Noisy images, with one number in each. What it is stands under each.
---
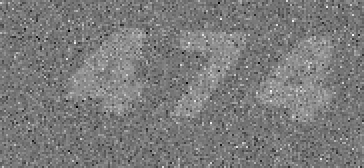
474
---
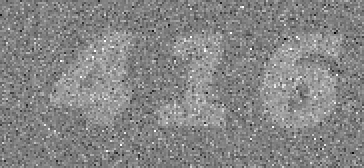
416
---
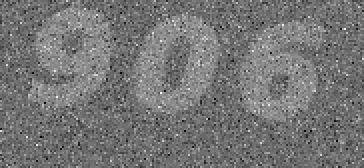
906
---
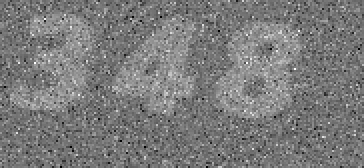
348
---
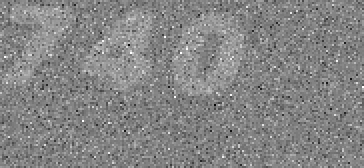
740
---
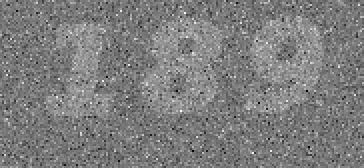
189
